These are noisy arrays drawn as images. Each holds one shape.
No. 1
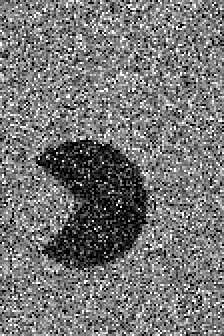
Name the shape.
disc with a wedge cut out
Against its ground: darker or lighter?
darker
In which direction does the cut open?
left
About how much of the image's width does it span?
half
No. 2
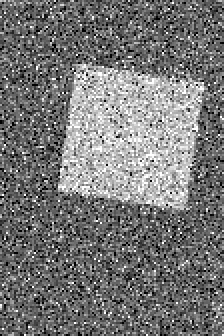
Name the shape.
square
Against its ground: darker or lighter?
lighter
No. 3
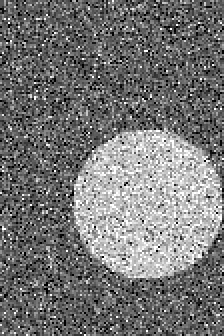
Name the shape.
disc
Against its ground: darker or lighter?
lighter
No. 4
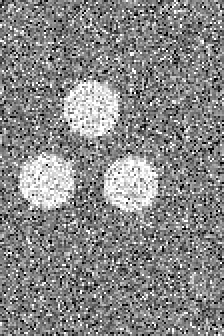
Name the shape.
three dots
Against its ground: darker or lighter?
lighter
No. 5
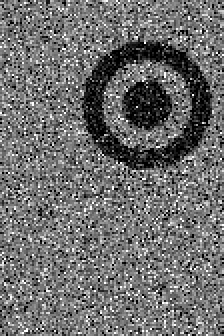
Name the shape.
bullseye
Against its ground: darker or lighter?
darker
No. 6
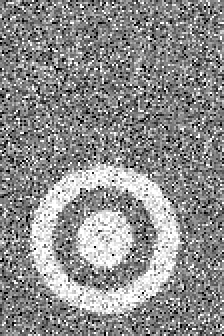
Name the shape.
bullseye
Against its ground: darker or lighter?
lighter
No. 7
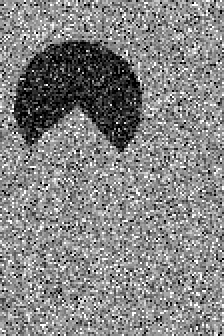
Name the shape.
disc with a wedge cut out
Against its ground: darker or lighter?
darker
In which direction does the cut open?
down
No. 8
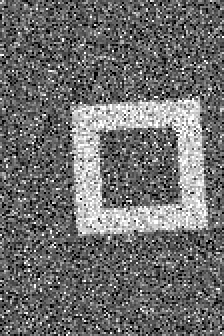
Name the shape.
square frame
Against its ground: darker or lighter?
lighter
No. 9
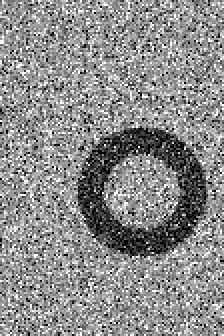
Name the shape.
ring
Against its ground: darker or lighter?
darker
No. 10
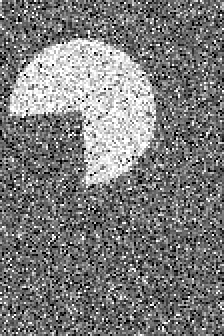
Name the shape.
disc with a wedge cut out
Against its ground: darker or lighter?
lighter
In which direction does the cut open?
down and left
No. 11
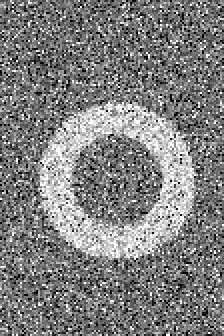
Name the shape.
ring
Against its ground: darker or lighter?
lighter
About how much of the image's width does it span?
two thirds
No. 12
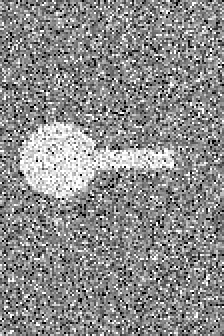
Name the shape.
lollipop
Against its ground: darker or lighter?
lighter
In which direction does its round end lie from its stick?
left
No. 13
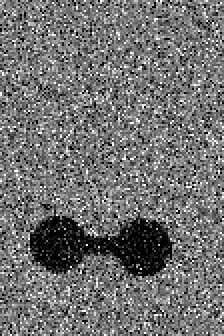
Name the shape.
dumbbell
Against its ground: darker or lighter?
darker
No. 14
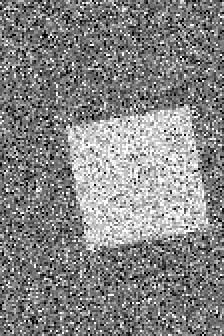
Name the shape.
square
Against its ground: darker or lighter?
lighter
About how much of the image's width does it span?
two thirds
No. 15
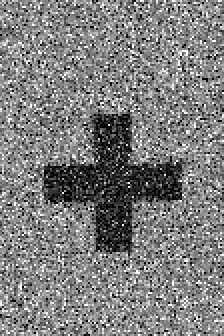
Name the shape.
cross
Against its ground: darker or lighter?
darker
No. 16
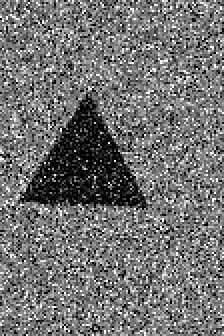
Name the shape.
triangle
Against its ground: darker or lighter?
darker
